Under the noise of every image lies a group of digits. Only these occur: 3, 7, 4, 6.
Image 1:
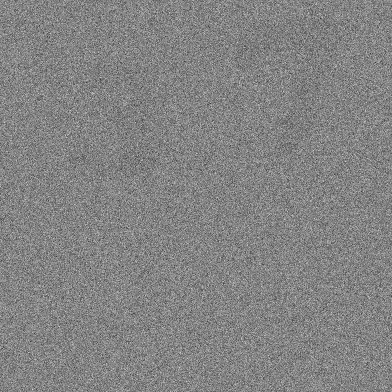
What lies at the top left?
3
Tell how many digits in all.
2
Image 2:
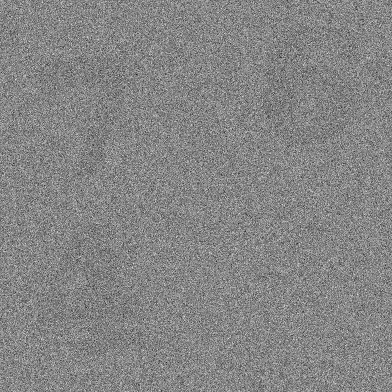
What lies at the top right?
6
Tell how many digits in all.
3
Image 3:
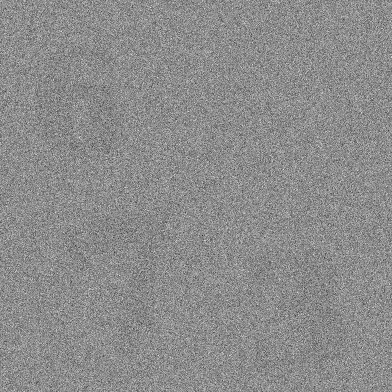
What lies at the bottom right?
3
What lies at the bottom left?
7
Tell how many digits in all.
3
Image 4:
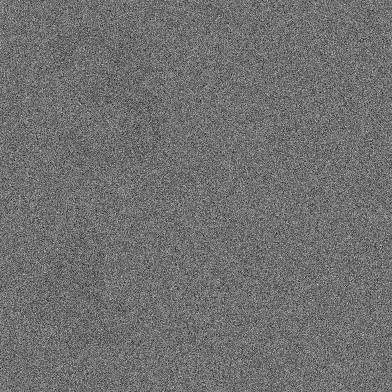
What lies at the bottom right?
nothing
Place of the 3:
top left
